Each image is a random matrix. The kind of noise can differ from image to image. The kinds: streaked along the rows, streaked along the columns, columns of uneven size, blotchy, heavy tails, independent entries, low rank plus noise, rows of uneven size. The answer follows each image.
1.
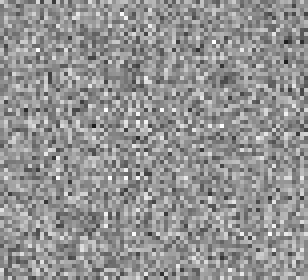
low rank plus noise
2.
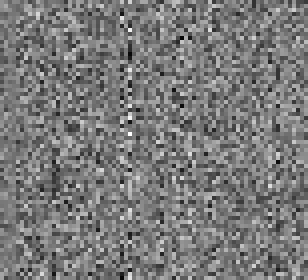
columns of uneven size
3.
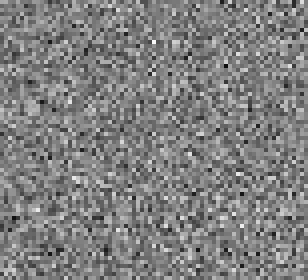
low rank plus noise
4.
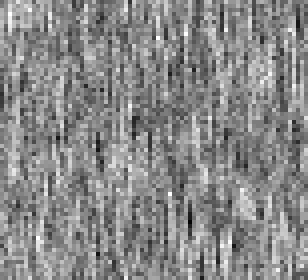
streaked along the columns
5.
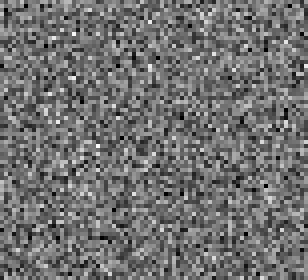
independent entries
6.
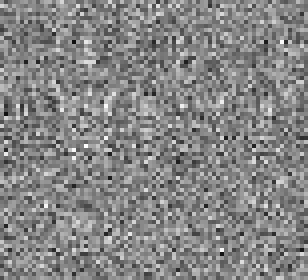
low rank plus noise
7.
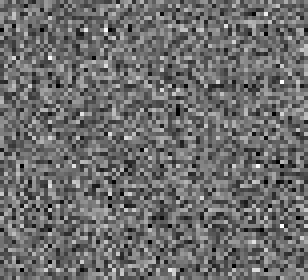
low rank plus noise
